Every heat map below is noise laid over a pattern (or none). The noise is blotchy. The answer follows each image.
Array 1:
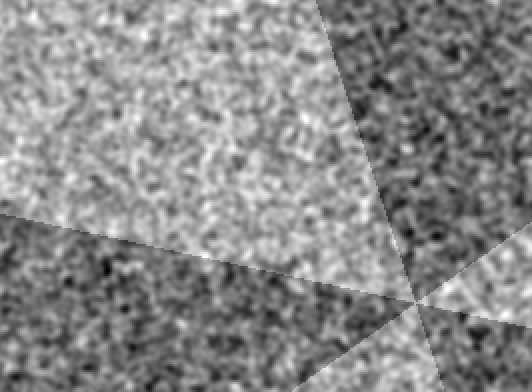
spokes from one point
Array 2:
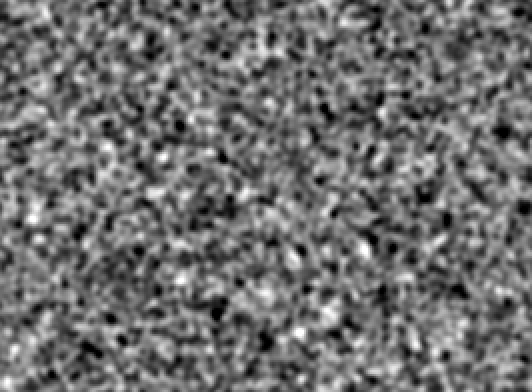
only noise
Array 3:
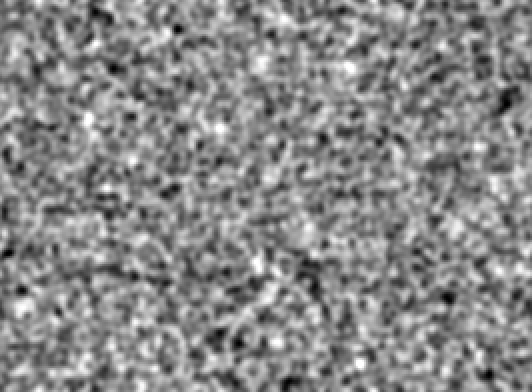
only noise
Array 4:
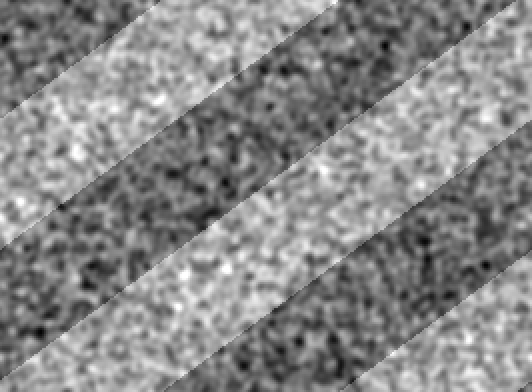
diagonal stripes
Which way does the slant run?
bottom left to top right
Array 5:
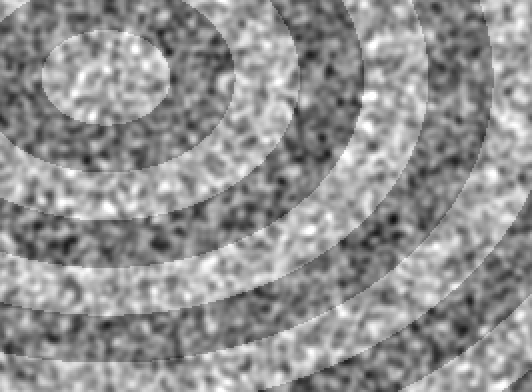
rings round one point
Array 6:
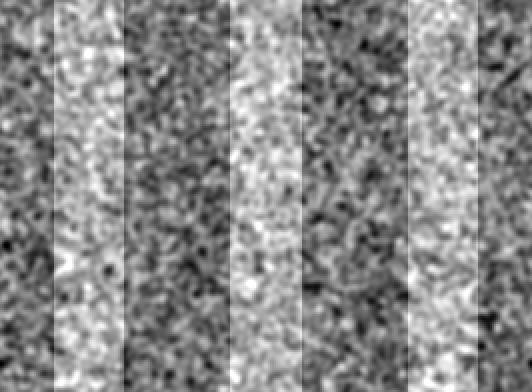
vertical stripes
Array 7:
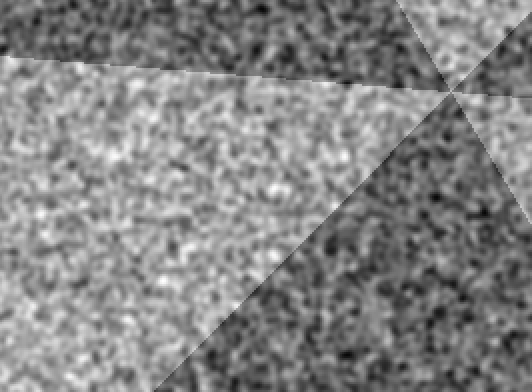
spokes from one point
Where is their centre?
top right
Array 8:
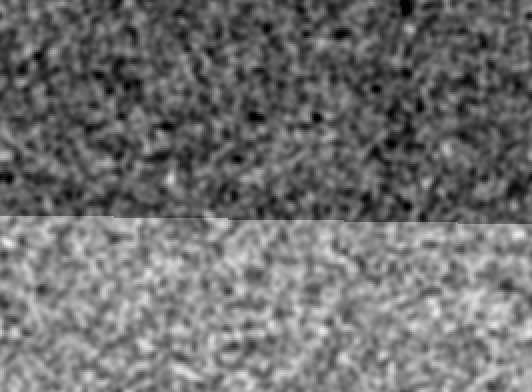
a sharp edge
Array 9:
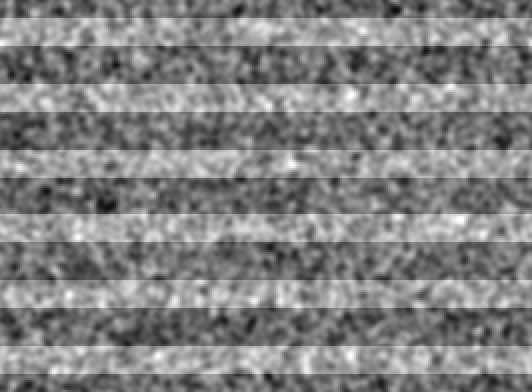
horizontal stripes
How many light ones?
6
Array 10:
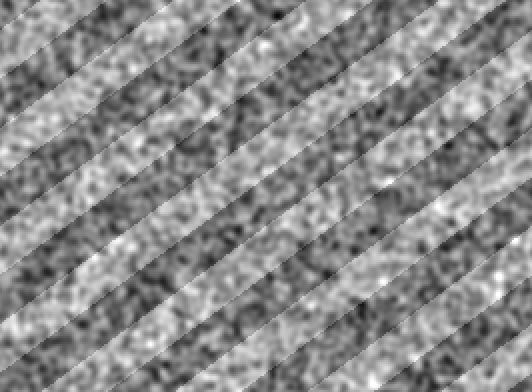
diagonal stripes
